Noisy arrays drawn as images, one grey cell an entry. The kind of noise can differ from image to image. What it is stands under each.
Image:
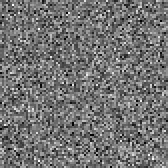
independent entries
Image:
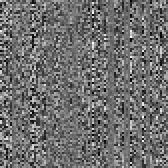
columns of uneven size
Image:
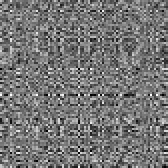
low rank plus noise
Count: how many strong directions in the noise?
two
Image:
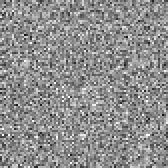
low rank plus noise
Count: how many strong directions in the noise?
five to eight
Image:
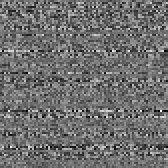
rows of uneven size
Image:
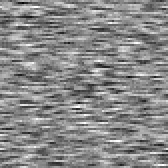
streaked along the rows
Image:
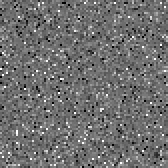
heavy tails
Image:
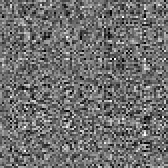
low rank plus noise
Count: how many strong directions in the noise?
five to eight
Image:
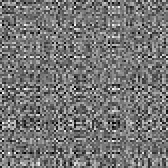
low rank plus noise
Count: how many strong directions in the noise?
two
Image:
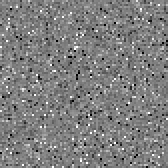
heavy tails
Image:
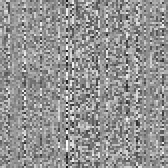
columns of uneven size
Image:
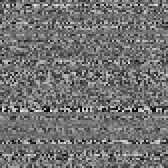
rows of uneven size
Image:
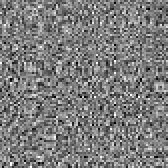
low rank plus noise
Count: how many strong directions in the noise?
three or four
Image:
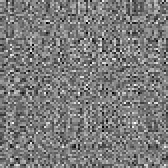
low rank plus noise
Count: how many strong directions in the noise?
three or four
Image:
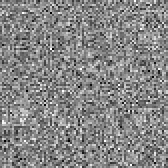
low rank plus noise
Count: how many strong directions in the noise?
five to eight
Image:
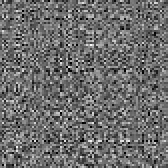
low rank plus noise
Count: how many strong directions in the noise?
three or four
